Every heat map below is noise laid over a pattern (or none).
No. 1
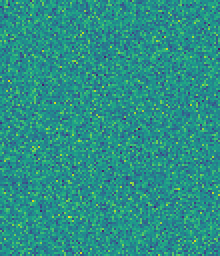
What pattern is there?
only noise
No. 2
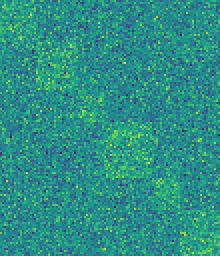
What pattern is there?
blocks along the diagonal
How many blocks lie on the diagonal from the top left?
6
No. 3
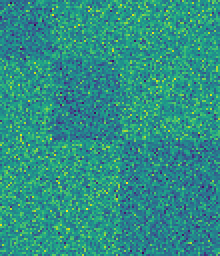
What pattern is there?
blocks along the diagonal
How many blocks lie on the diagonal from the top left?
3
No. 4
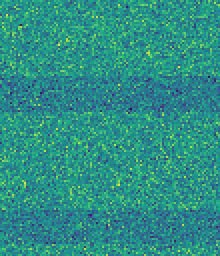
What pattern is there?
bands of rows
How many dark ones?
2
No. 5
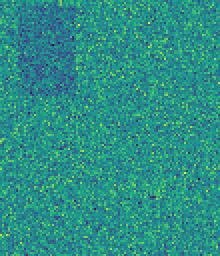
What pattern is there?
one block
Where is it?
top left
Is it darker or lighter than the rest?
darker
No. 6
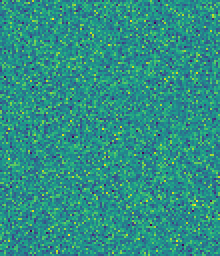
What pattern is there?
only noise
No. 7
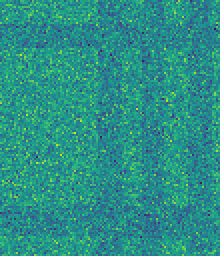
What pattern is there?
bands of rows crossing bands of columns
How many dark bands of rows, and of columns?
2 and 3
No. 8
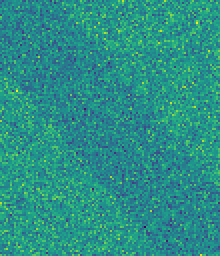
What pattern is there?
a diagonal band
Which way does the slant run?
top left to bottom right
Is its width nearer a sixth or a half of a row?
a half
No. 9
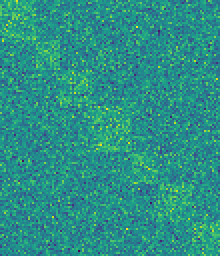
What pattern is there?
blocks along the diagonal
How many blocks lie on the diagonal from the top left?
7
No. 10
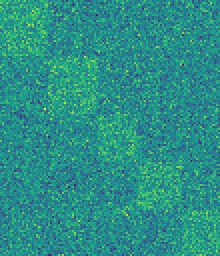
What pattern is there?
blocks along the diagonal
